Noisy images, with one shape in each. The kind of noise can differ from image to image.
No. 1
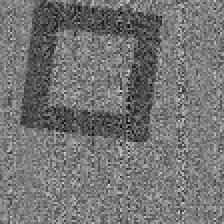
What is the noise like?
columns of uneven size
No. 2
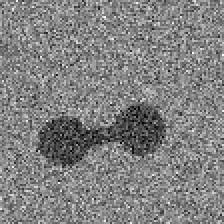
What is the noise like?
independent entries
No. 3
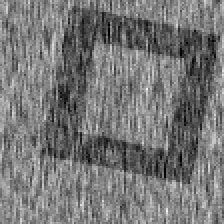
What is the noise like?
streaked along the columns
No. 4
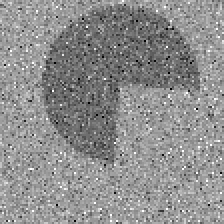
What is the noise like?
heavy tails
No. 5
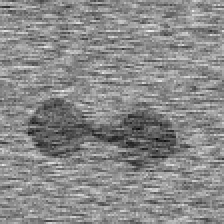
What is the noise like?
streaked along the rows
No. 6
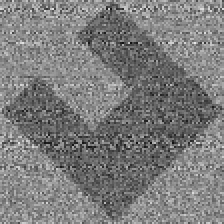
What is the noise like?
rows of uneven size
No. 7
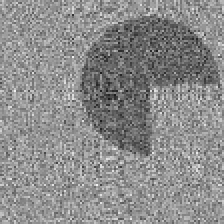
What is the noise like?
low rank plus noise
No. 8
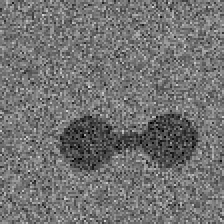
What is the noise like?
independent entries
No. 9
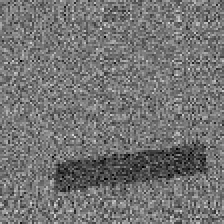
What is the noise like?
low rank plus noise
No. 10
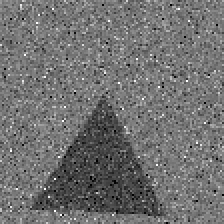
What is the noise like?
heavy tails
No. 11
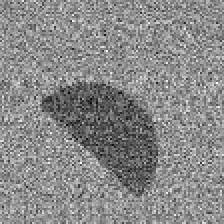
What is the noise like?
low rank plus noise
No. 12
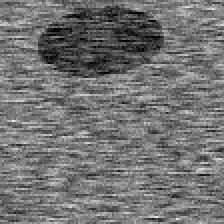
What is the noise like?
streaked along the rows
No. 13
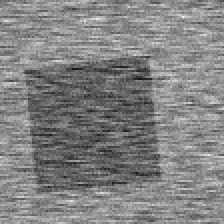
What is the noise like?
streaked along the rows
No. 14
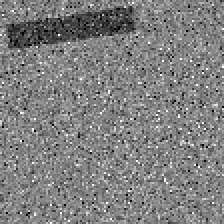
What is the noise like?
heavy tails
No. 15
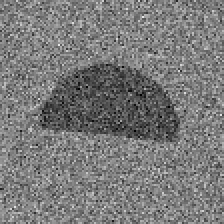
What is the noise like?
independent entries
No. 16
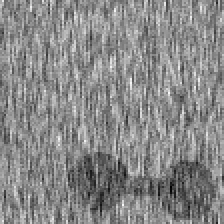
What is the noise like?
streaked along the columns
